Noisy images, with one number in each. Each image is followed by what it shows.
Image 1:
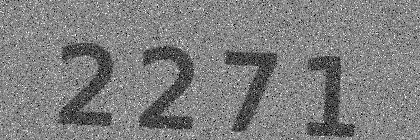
2271
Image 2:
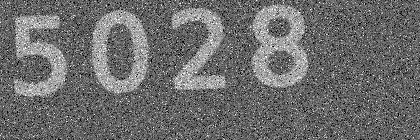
5028
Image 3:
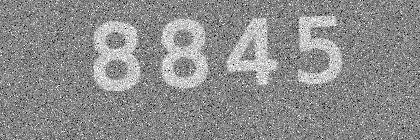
8845
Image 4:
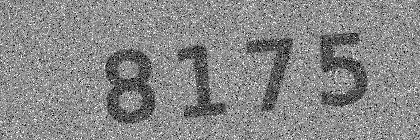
8175
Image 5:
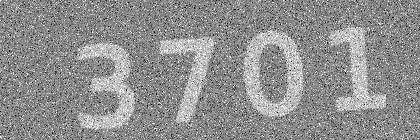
3701
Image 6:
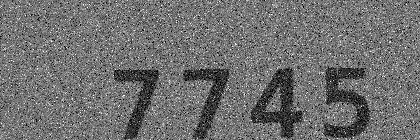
7745
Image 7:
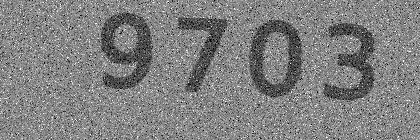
9703
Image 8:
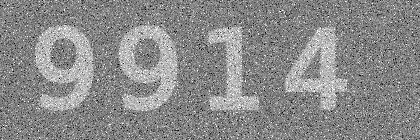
9914
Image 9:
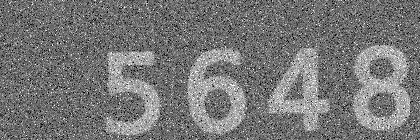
5648
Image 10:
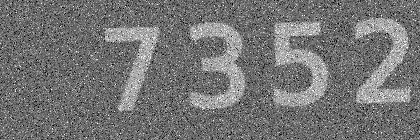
7352
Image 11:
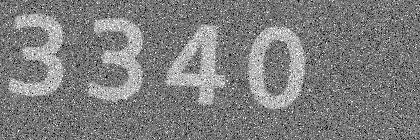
3340
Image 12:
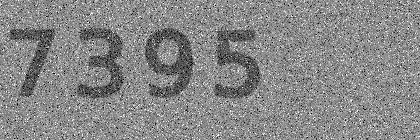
7395
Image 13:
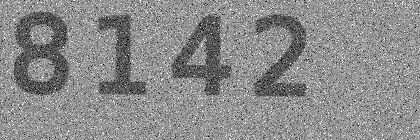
8142
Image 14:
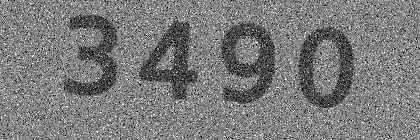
3490
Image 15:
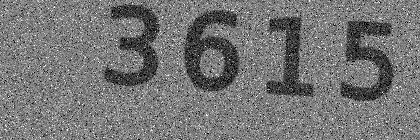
3615
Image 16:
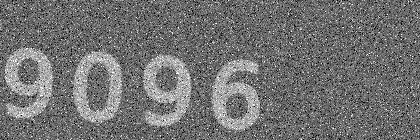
9096
